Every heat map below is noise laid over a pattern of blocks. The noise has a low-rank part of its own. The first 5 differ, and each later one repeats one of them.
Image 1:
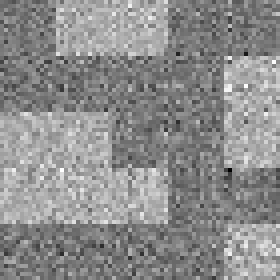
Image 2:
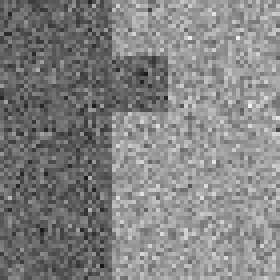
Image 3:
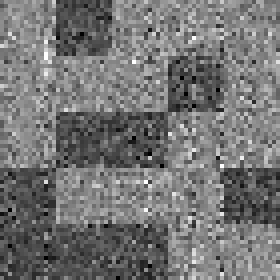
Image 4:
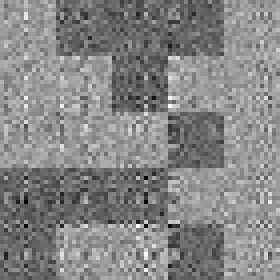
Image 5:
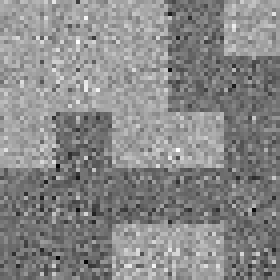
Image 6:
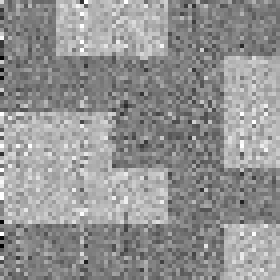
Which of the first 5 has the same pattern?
1
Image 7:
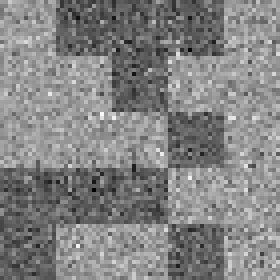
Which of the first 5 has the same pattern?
4
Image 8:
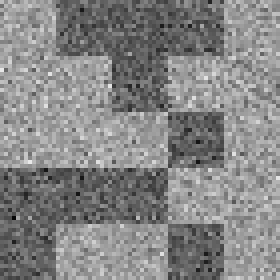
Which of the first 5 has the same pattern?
4
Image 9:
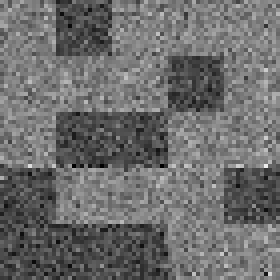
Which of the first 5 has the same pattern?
3
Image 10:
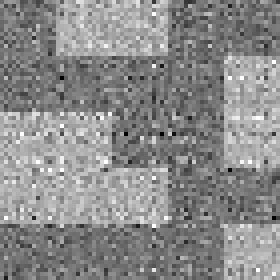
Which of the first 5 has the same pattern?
1
